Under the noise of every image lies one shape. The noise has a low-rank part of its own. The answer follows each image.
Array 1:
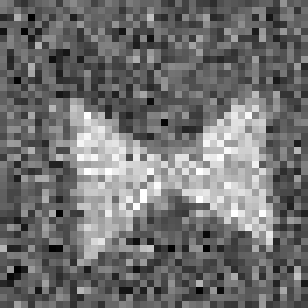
light bow tie
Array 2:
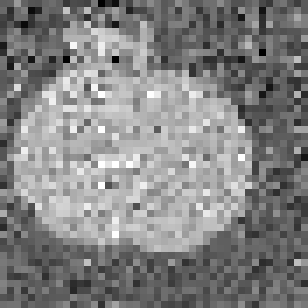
light apple
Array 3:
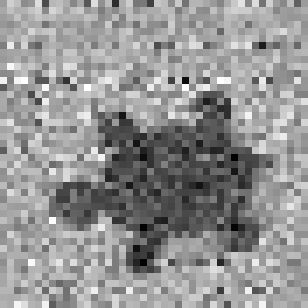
dark turtle
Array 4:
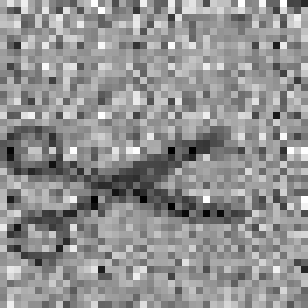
dark pair of scissors
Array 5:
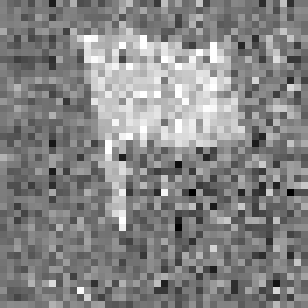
light flag
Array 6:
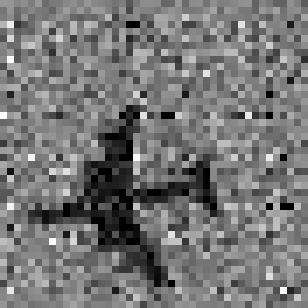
dark airplane
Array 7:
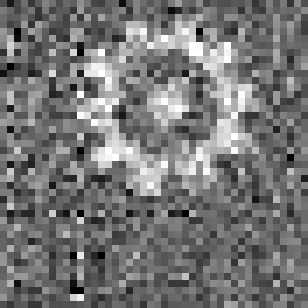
light gear
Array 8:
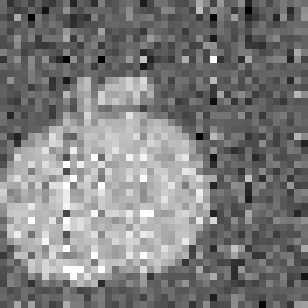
light apple
